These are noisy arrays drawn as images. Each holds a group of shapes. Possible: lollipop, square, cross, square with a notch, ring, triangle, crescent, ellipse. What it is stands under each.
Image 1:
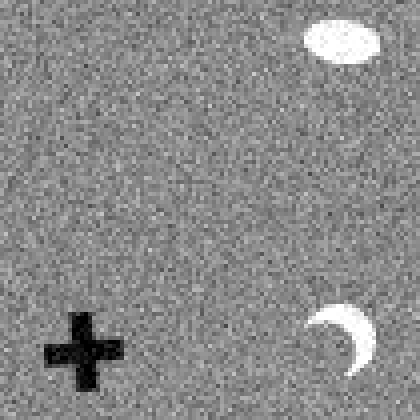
top right: light ellipse; bottom left: dark cross; bottom right: light crescent
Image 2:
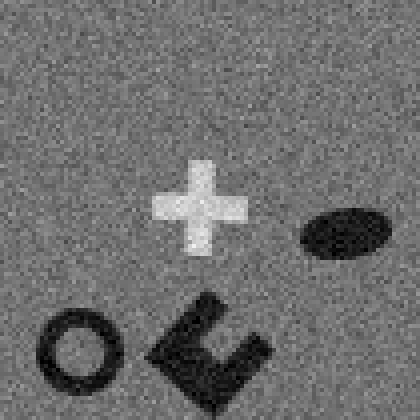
centre: light cross; middle right: dark ellipse; bottom left: dark ring; bottom middle: dark square with a notch
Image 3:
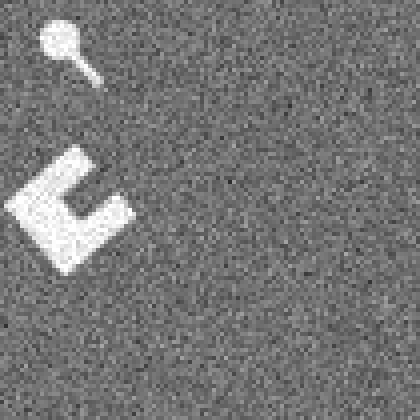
top left: light lollipop; middle left: light square with a notch
